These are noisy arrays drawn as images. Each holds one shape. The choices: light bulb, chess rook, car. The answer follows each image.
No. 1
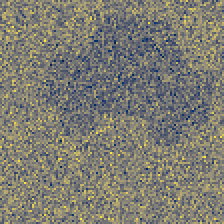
car
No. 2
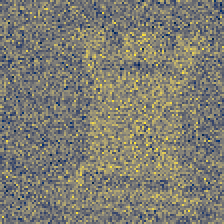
chess rook
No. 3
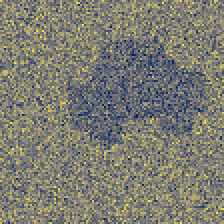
car
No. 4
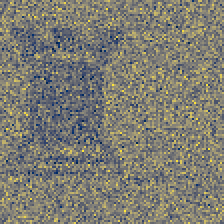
chess rook
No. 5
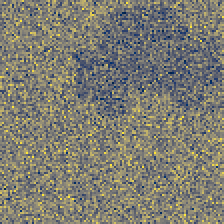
car
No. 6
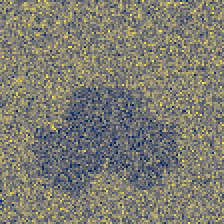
car
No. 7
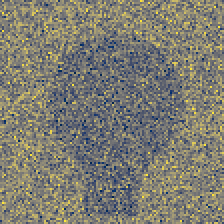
light bulb
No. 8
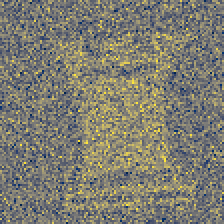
chess rook
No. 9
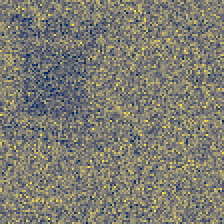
chess rook
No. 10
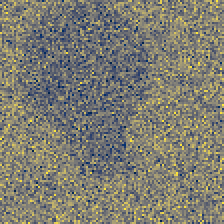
light bulb
